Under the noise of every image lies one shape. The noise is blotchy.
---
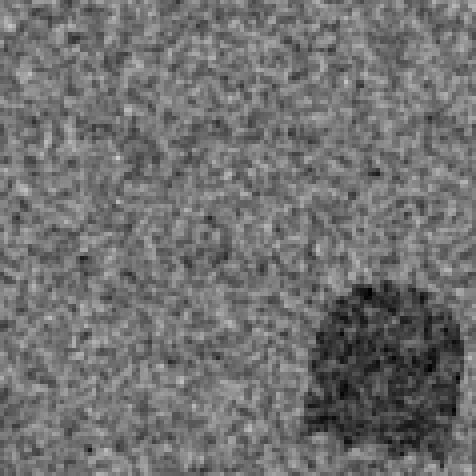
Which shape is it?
ghost
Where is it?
bottom right
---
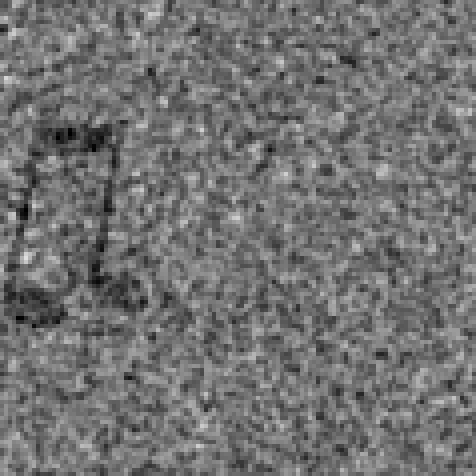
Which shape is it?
pair of musical notes
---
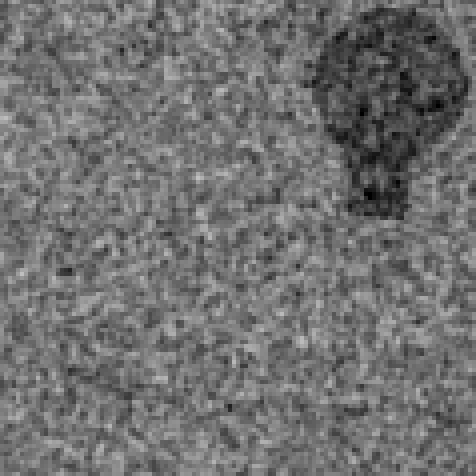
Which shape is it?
light bulb
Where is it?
top right
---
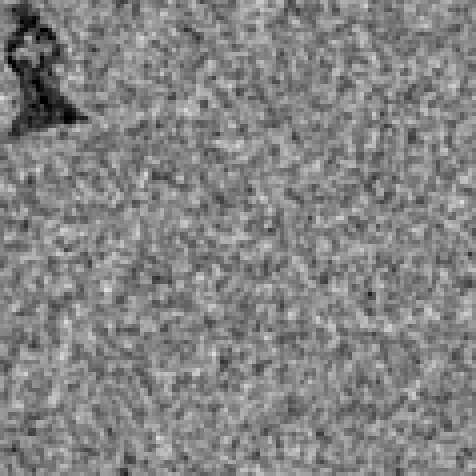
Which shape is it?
chess bishop
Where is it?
top left
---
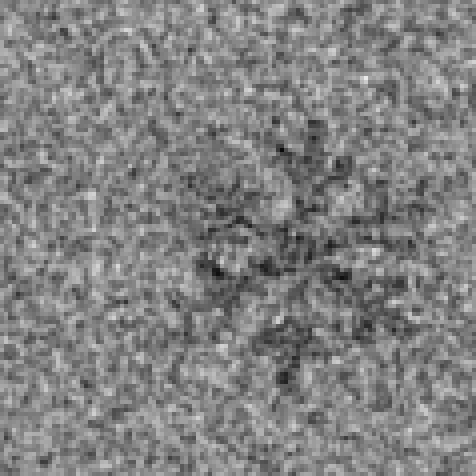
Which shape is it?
snowflake
